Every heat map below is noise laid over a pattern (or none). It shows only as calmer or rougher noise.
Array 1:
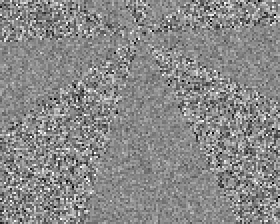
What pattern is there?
spokes from one point
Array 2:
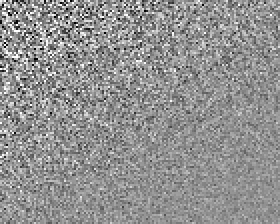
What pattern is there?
a smooth slope
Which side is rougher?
top left
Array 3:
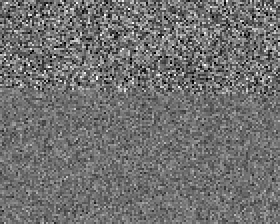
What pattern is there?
a sharp edge
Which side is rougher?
top
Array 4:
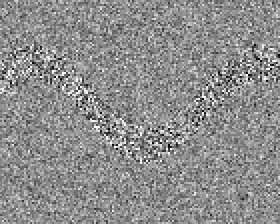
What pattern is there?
a wavy band
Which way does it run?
left to right
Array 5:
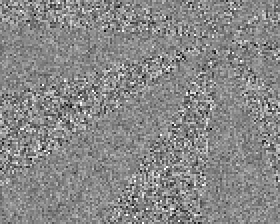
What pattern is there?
spokes from one point
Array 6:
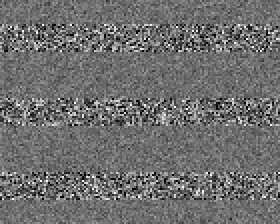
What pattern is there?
horizontal stripes
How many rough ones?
3
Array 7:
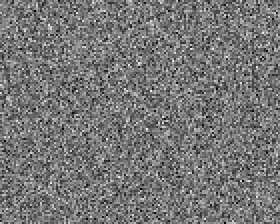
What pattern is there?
only noise
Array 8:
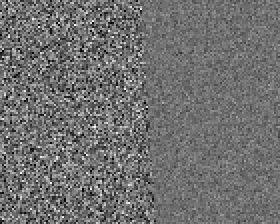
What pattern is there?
a sharp edge
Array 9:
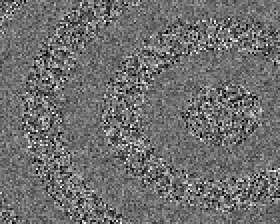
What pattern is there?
rings round one point
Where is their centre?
middle right
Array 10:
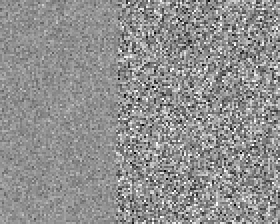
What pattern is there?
a sharp edge
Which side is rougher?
right
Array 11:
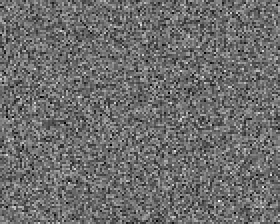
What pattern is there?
only noise
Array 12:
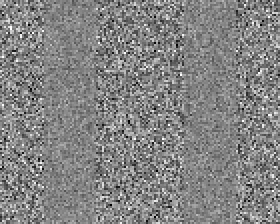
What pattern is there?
vertical stripes
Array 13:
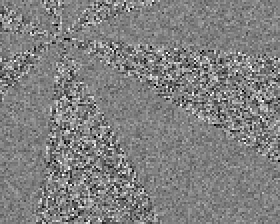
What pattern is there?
spokes from one point
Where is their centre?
top left
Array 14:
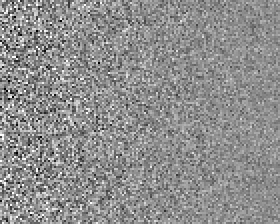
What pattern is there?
a smooth slope
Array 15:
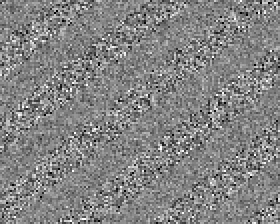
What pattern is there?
diagonal stripes
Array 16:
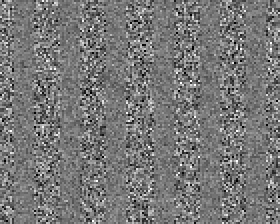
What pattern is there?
vertical stripes
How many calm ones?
6
